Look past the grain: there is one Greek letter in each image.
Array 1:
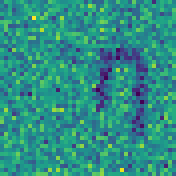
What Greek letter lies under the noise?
eta
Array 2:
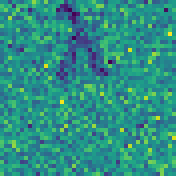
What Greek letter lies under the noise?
lambda
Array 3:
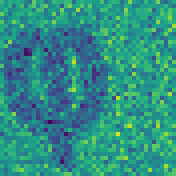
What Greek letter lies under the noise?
phi
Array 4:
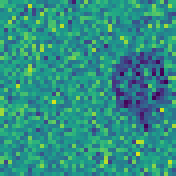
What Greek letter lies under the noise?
phi
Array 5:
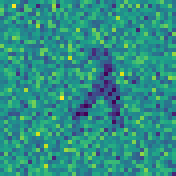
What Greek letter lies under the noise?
lambda
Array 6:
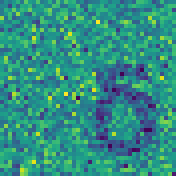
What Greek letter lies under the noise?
delta
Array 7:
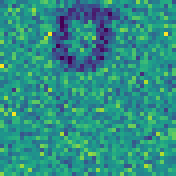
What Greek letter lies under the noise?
sigma
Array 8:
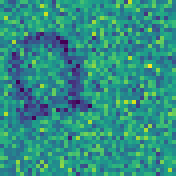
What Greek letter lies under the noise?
omega
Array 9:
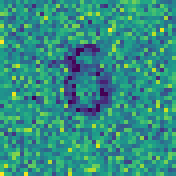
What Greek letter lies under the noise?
delta
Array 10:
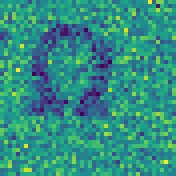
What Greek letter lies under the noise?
omega
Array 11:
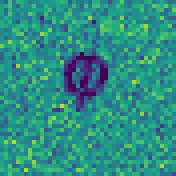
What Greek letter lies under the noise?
phi
